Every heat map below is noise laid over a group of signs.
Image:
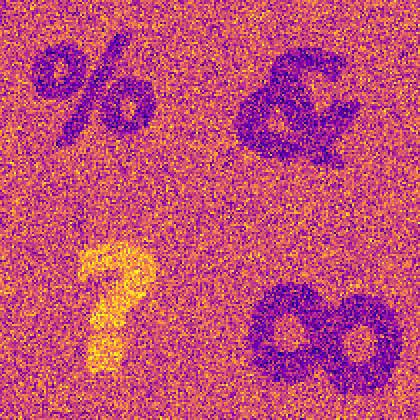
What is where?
top left: dark percent sign; top right: dark ampersand; bottom left: light question mark; bottom right: dark infinity sign
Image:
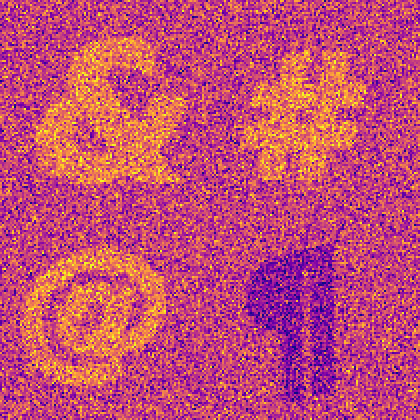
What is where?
top left: light ampersand; top right: light hash sign; bottom left: light at sign; bottom right: dark pilcrow
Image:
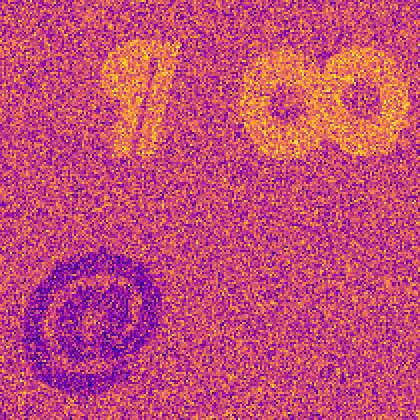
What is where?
top left: light pilcrow; top right: light infinity sign; bottom left: dark at sign
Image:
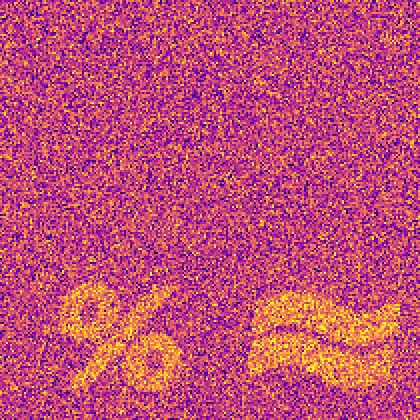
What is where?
bottom left: light percent sign; bottom right: light approximately sign
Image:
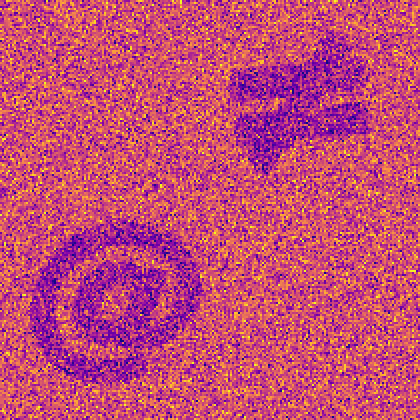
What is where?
top right: dark not-equal sign; bottom left: dark at sign
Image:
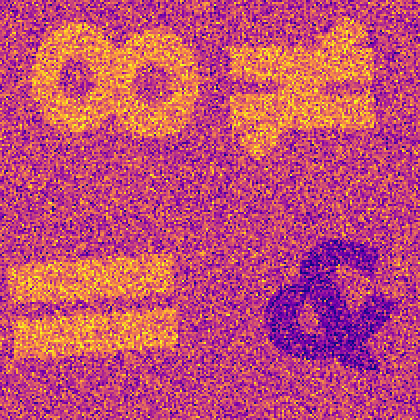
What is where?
top left: light infinity sign; top right: light not-equal sign; bottom left: light equals sign; bottom right: dark ampersand
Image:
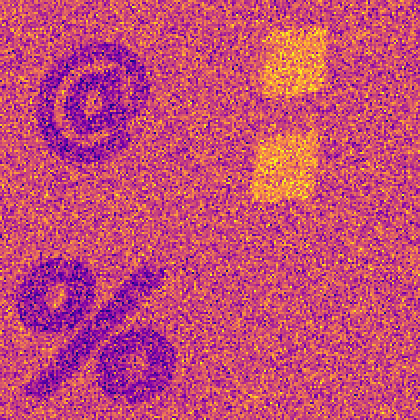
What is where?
top left: dark at sign; top right: light colon; bottom left: dark percent sign
